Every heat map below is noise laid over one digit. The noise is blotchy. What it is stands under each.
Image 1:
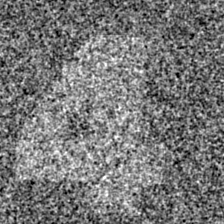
4
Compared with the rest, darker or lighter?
lighter
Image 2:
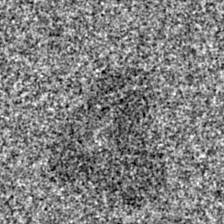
4
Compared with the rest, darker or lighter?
darker
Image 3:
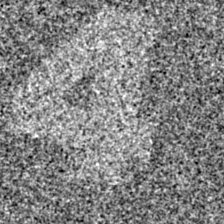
4
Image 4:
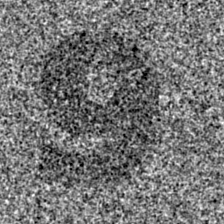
9
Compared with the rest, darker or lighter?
darker
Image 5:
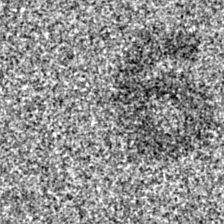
6
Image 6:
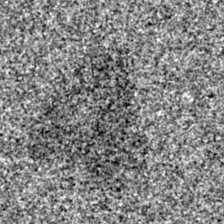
4
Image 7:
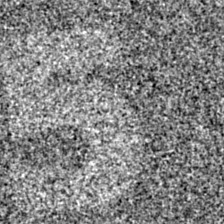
5
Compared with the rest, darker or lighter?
lighter
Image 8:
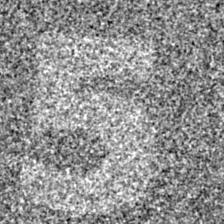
5
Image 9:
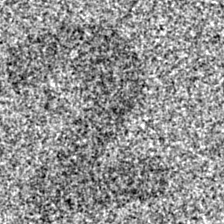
2
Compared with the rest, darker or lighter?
darker
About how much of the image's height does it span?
nearly all
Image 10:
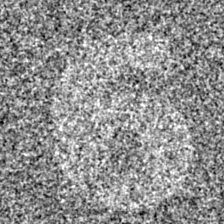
6
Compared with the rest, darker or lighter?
lighter
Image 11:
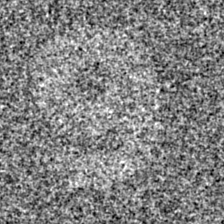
9
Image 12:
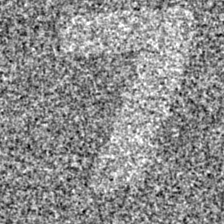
7
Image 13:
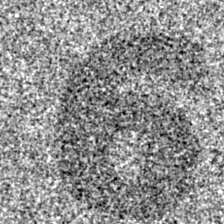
6
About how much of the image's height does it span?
nearly all
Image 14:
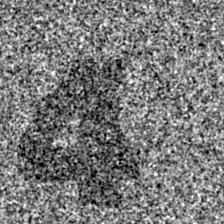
4
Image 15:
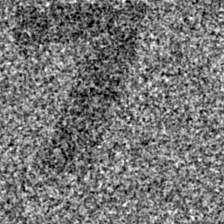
7
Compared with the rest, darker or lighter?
darker
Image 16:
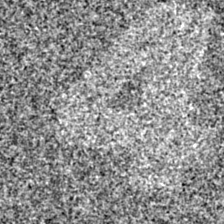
4
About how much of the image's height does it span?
nearly all
